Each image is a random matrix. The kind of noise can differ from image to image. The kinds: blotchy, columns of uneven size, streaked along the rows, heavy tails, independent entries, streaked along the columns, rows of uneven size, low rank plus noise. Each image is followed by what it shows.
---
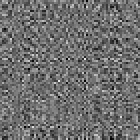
low rank plus noise
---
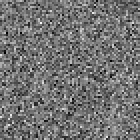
independent entries
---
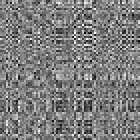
low rank plus noise
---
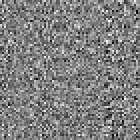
low rank plus noise
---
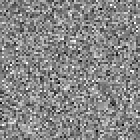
independent entries
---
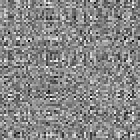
low rank plus noise
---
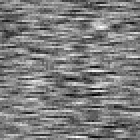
streaked along the rows
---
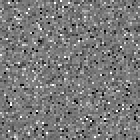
heavy tails
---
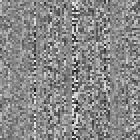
columns of uneven size
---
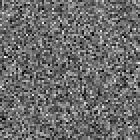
independent entries
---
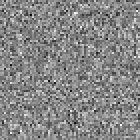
low rank plus noise
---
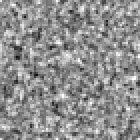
blotchy
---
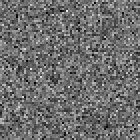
independent entries
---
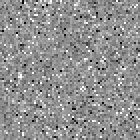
heavy tails
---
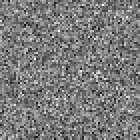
independent entries
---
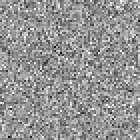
independent entries
